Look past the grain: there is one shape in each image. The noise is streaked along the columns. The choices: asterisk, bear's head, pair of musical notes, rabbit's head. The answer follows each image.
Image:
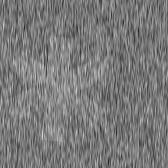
asterisk
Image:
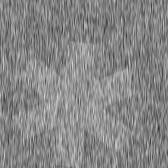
asterisk
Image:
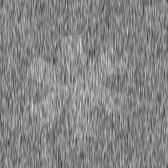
asterisk
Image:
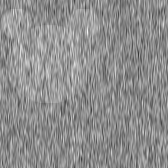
bear's head
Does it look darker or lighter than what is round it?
lighter
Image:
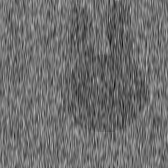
rabbit's head
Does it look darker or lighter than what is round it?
darker
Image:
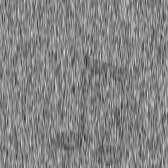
pair of musical notes
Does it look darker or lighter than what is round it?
darker
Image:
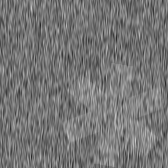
asterisk
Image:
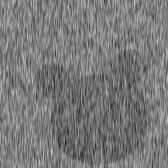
bear's head
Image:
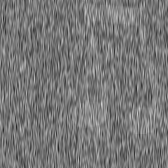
pair of musical notes
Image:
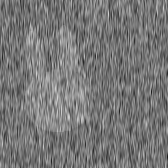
rabbit's head
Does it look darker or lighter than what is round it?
lighter
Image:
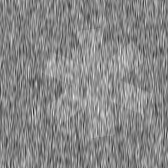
asterisk
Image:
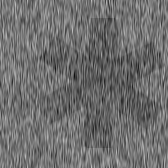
asterisk
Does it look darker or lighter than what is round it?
darker
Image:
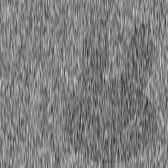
rabbit's head
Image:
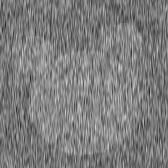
bear's head
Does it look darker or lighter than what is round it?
lighter
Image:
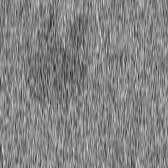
rabbit's head
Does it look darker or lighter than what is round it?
darker
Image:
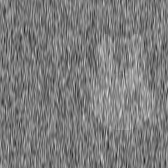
rabbit's head
